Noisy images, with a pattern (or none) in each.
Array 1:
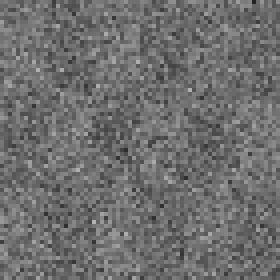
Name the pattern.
a checkerboard
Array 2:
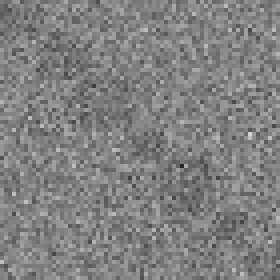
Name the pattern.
blocks along the diagonal
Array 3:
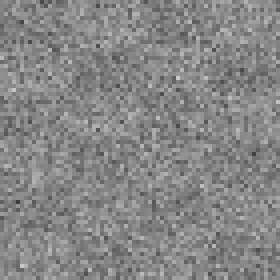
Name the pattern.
a checkerboard
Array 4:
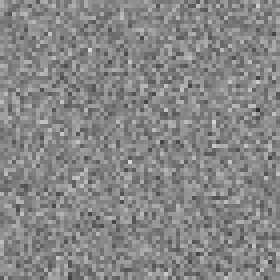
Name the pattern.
only noise
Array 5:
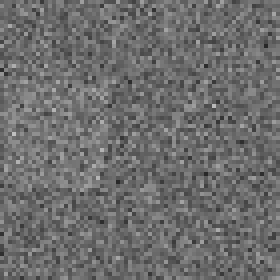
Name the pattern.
one block
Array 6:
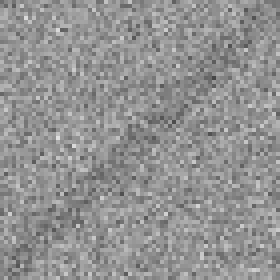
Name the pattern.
a diagonal band
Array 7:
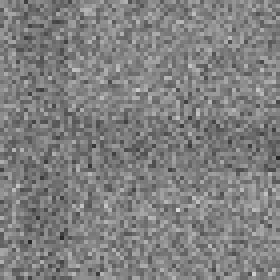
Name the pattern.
bands of rows crossing bands of columns
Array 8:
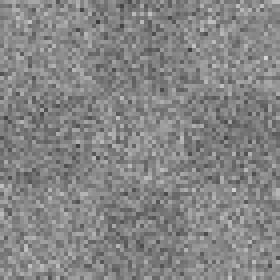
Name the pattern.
a checkerboard
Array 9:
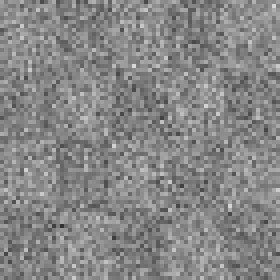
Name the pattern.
a checkerboard
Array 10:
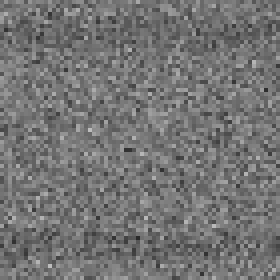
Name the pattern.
bands of rows
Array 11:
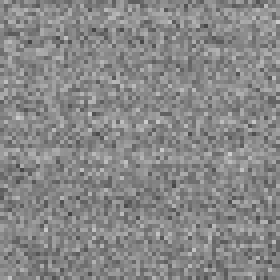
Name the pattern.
bands of rows
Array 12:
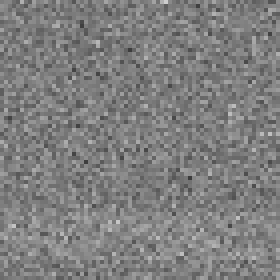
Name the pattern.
one band of rows
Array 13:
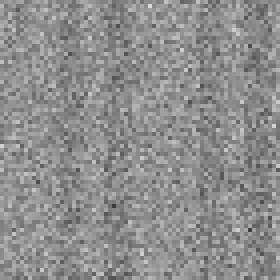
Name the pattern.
bands of columns
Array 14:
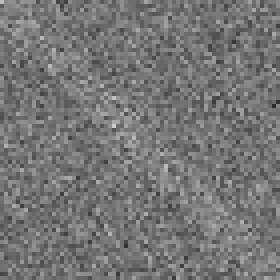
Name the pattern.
a diagonal band
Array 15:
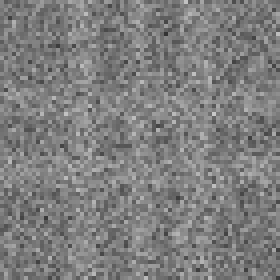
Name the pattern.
bands of rows crossing bands of columns
